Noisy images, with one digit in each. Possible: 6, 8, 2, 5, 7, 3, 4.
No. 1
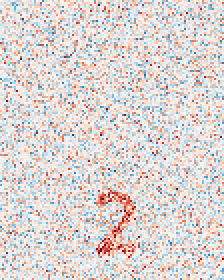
2
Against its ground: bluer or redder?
redder
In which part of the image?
bottom middle
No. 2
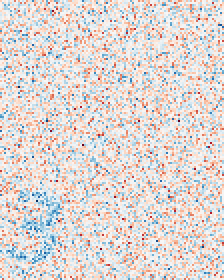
3
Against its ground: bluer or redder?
bluer
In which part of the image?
bottom left
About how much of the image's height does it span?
a quarter
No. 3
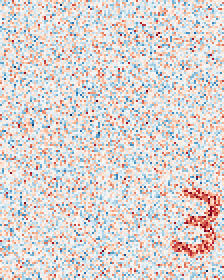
3
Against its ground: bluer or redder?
redder
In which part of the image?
bottom right
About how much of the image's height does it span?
a quarter
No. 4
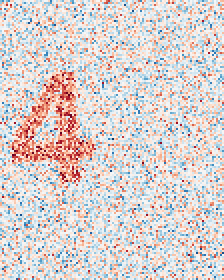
4
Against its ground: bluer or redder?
redder
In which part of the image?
middle left
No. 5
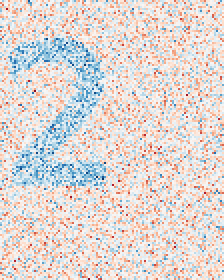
2
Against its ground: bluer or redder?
bluer
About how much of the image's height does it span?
half
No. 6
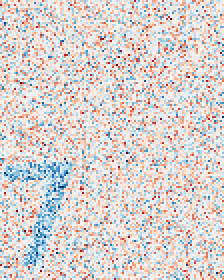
7
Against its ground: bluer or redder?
bluer
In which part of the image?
bottom left
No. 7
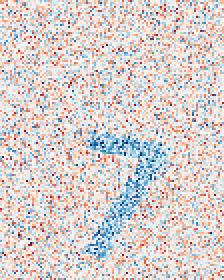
7
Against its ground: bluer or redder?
bluer
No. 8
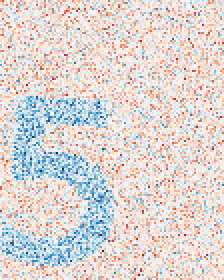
5
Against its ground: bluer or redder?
bluer
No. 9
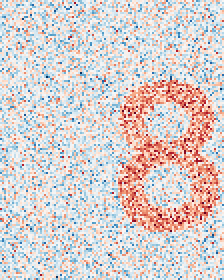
8
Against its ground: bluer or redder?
redder
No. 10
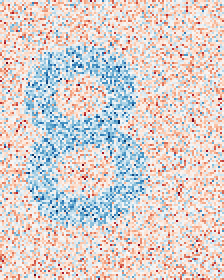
8
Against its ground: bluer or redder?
bluer
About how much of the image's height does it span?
two thirds
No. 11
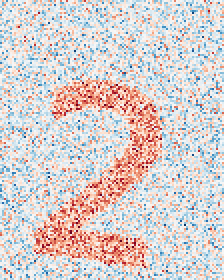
2
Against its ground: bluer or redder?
redder
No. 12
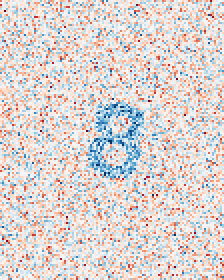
8
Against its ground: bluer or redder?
bluer
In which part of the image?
centre
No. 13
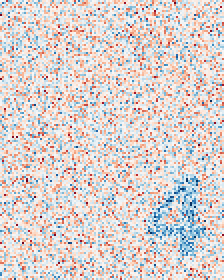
4
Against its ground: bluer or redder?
bluer
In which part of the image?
bottom right
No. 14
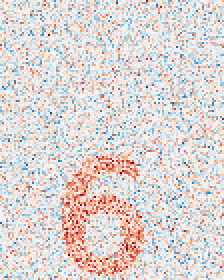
6
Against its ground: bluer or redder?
redder
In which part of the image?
bottom middle
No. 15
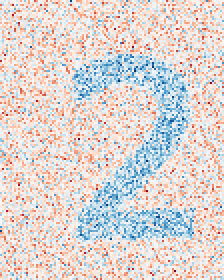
2
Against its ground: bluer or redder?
bluer
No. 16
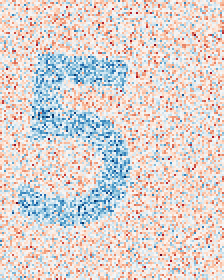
5
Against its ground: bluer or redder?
bluer
